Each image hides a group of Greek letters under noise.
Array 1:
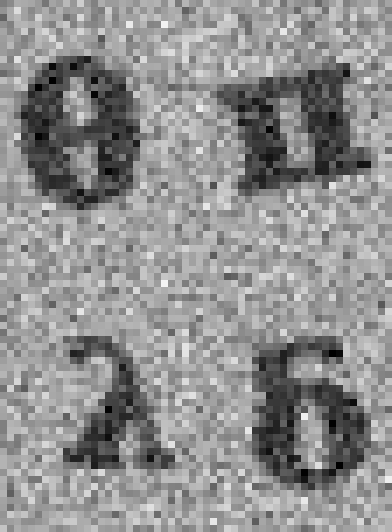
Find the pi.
top right
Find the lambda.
bottom left
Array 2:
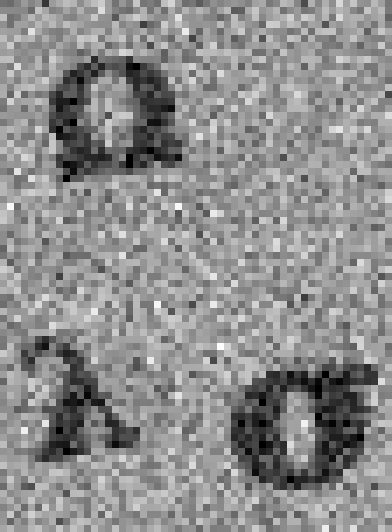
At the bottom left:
lambda
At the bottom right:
sigma
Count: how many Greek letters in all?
3
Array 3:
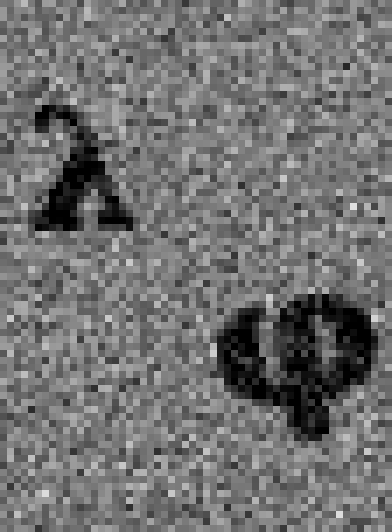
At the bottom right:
phi
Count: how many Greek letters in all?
2
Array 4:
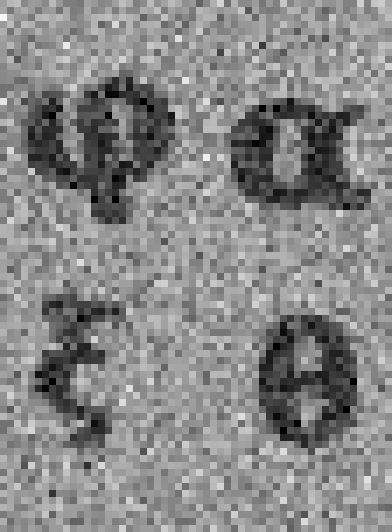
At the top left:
phi
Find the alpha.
top right
